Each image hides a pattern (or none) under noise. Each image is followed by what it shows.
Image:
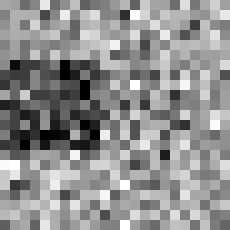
one block
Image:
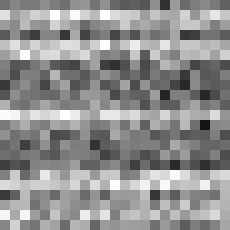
bands of rows
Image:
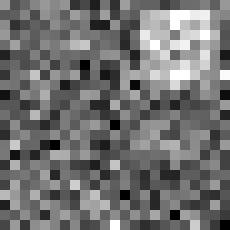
one block
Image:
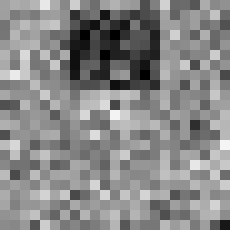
one block
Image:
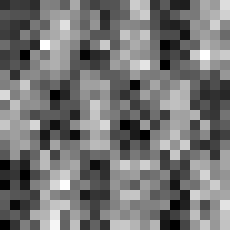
a checkerboard
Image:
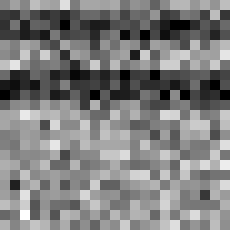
bands of rows
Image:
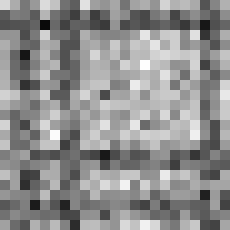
bands of rows crossing bands of columns
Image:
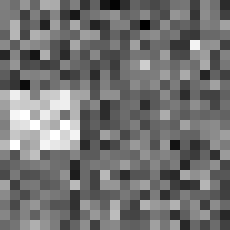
one block
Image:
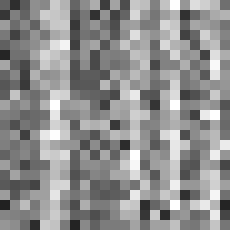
bands of columns
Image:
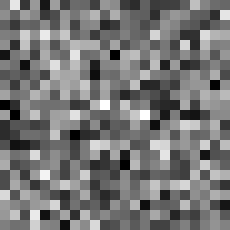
only noise
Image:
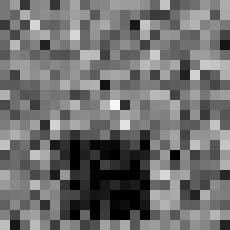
one block
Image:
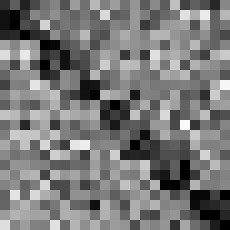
blocks along the diagonal
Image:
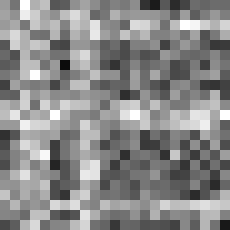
bands of rows crossing bands of columns
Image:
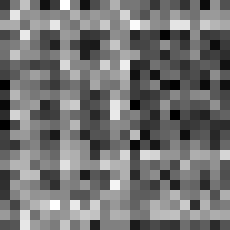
bands of rows crossing bands of columns
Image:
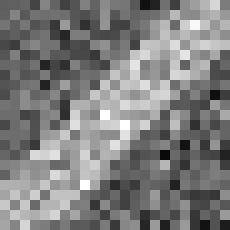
a diagonal band
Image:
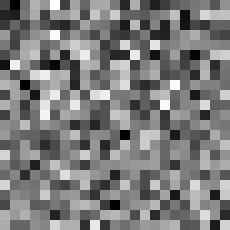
only noise
